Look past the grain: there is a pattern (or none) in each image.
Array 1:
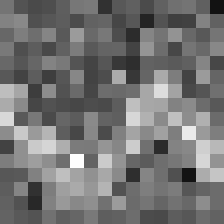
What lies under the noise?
a wavy band
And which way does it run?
left to right
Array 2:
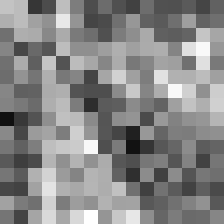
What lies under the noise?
spokes from one point
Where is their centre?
top left
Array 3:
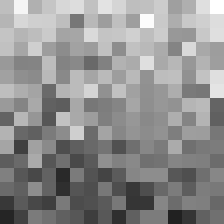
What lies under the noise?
a smooth slope
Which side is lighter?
top
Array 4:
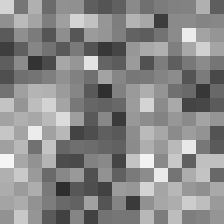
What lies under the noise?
spokes from one point
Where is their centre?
top middle
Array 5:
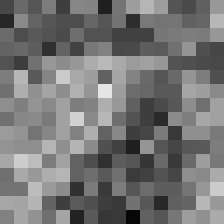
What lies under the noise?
spokes from one point
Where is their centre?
top right
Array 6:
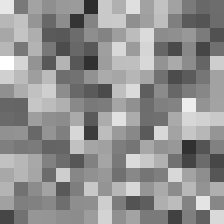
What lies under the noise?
spokes from one point
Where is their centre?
bottom middle
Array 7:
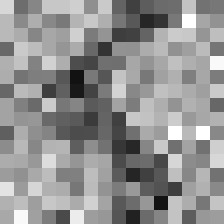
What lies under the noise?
a wavy band
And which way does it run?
top to bottom
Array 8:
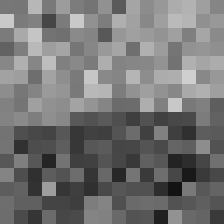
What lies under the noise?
a sharp edge
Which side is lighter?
top
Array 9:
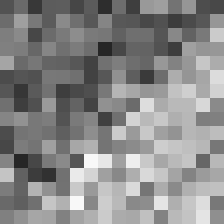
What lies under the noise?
a sharp edge
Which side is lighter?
bottom right
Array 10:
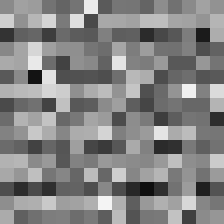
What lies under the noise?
horizontal stripes
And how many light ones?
6
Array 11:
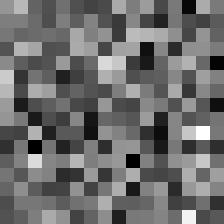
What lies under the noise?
only noise
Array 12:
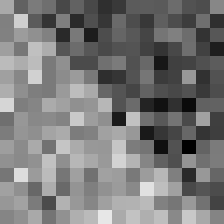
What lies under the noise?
a sharp edge
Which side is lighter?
bottom left
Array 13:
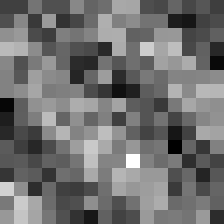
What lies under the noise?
diagonal stripes
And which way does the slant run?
top left to bottom right
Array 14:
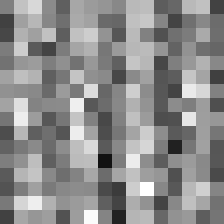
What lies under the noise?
vertical stripes
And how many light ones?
4
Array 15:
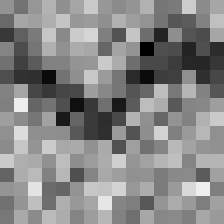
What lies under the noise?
a wavy band
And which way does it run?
left to right
